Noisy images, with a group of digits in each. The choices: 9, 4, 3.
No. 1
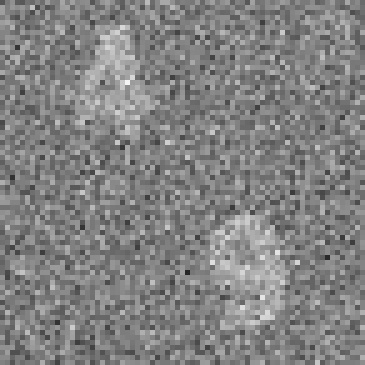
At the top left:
4
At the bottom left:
nothing
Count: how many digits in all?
2
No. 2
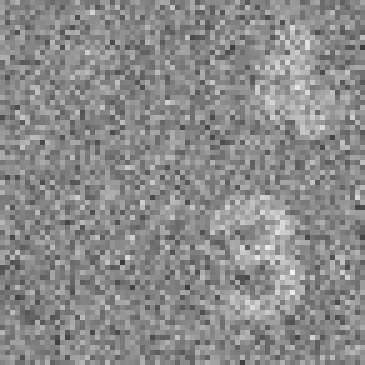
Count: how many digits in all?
2
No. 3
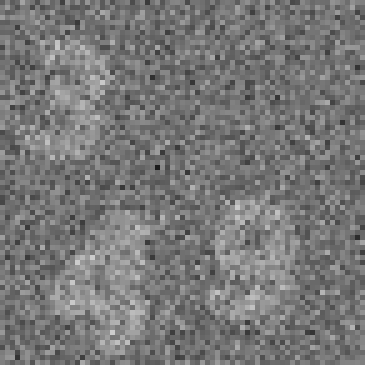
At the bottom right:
9
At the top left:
3
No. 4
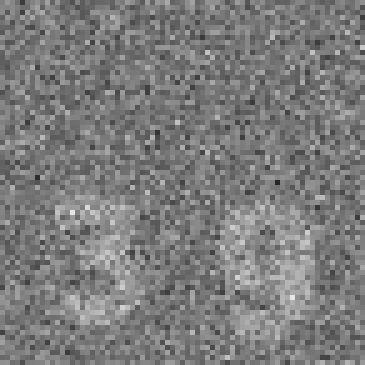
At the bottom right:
9
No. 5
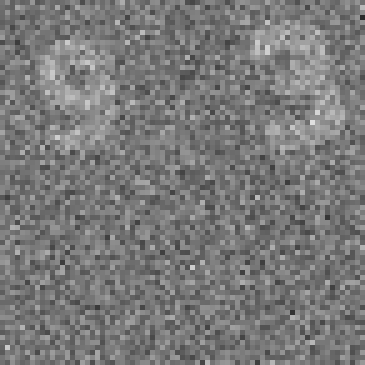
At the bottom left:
nothing
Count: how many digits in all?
2
